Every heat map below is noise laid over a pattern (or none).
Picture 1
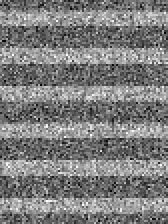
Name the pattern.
horizontal stripes
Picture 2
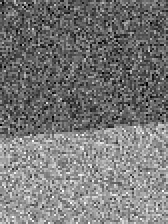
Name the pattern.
a sharp edge
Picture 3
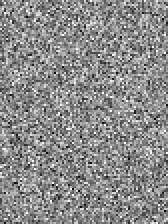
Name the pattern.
only noise
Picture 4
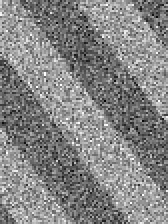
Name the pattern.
diagonal stripes
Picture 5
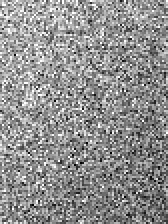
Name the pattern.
a smooth slope
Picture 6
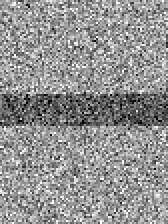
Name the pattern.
one horizontal stripe
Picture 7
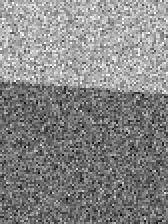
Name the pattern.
a sharp edge
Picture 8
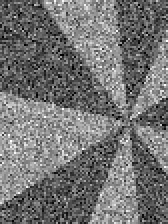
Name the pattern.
spokes from one point
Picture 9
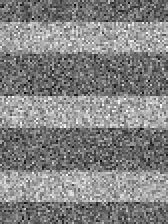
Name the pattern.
horizontal stripes
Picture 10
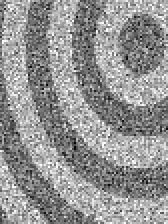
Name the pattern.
rings round one point
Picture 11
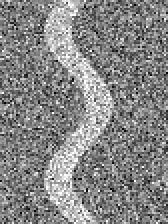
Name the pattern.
a wavy band
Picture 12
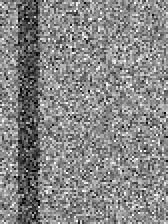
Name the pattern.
one vertical stripe
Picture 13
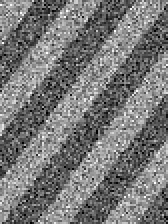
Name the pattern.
diagonal stripes
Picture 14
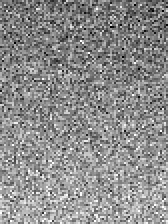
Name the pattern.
a smooth slope
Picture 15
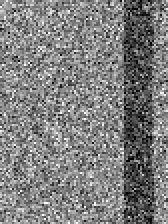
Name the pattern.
one vertical stripe
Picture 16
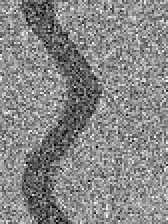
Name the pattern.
a wavy band
